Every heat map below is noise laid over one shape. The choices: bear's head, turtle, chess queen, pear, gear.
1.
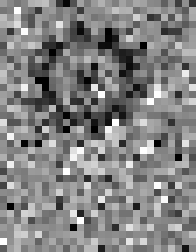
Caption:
dark gear
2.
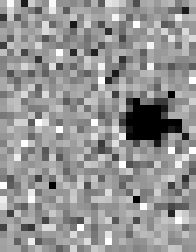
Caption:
dark turtle, middle right
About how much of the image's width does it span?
a third
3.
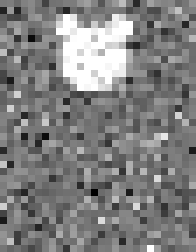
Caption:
light bear's head, top middle
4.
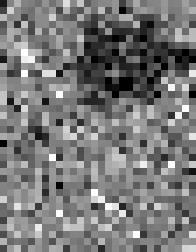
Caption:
dark turtle
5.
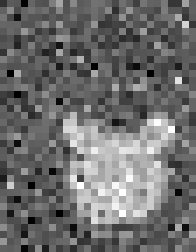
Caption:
light bear's head
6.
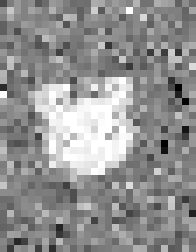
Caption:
light bear's head
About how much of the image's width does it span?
half
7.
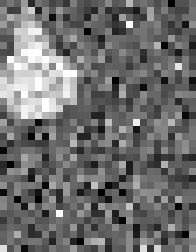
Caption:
light pear, top left
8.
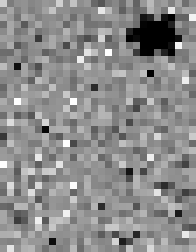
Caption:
dark turtle, top right
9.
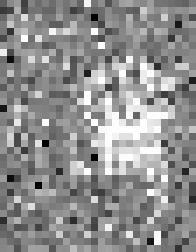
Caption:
light chess queen
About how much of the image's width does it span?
half
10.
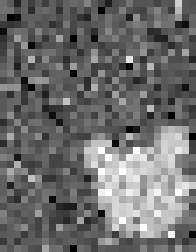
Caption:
light bear's head
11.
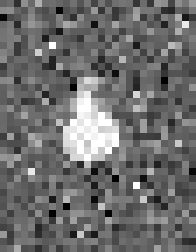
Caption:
light pear, centre
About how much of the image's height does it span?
a third
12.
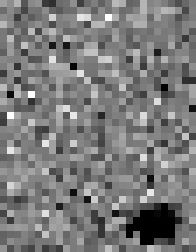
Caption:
dark turtle, bottom right
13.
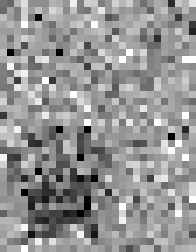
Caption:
dark chess queen
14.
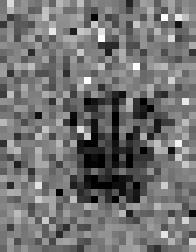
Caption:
dark chess queen
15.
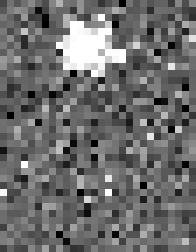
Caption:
light turtle, top middle
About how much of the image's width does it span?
a third
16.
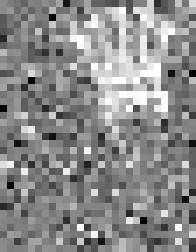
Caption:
light chess queen
